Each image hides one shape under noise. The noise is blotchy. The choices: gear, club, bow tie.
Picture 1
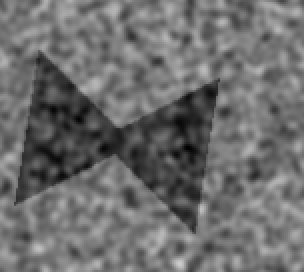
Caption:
dark bow tie
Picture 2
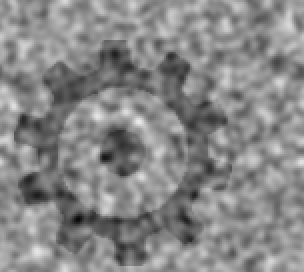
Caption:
dark gear
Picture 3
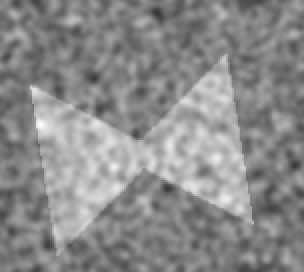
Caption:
light bow tie
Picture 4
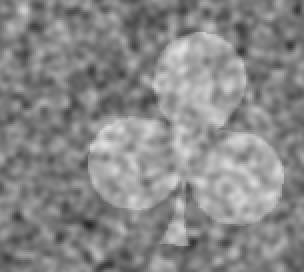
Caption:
light club
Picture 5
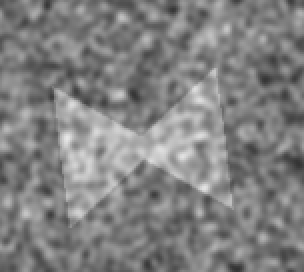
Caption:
light bow tie
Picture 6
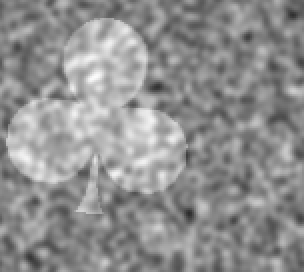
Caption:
light club
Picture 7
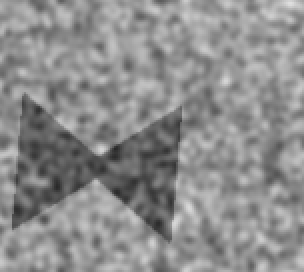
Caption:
dark bow tie
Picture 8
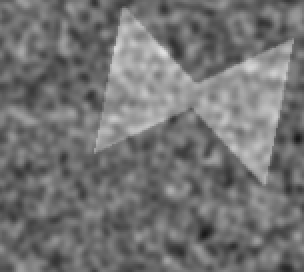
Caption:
light bow tie
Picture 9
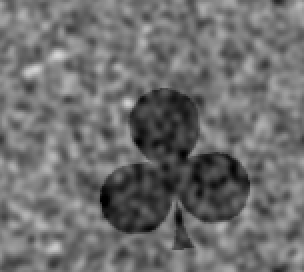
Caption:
dark club
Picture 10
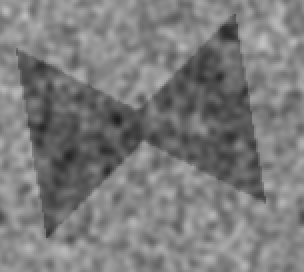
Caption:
dark bow tie
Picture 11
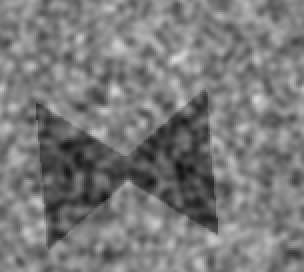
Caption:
dark bow tie
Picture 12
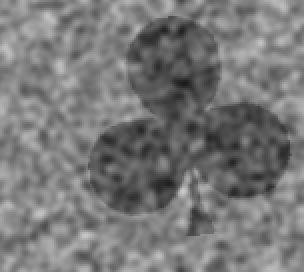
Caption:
dark club
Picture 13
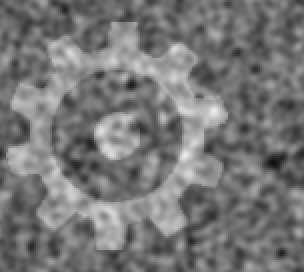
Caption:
light gear
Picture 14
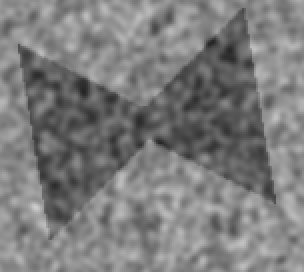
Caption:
dark bow tie
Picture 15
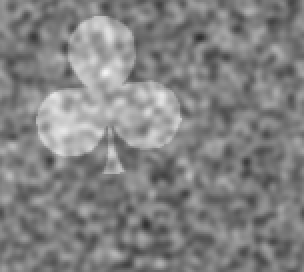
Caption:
light club
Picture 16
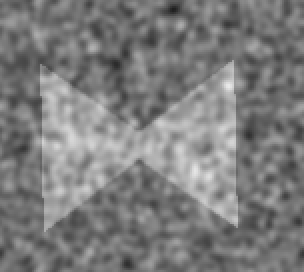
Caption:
light bow tie
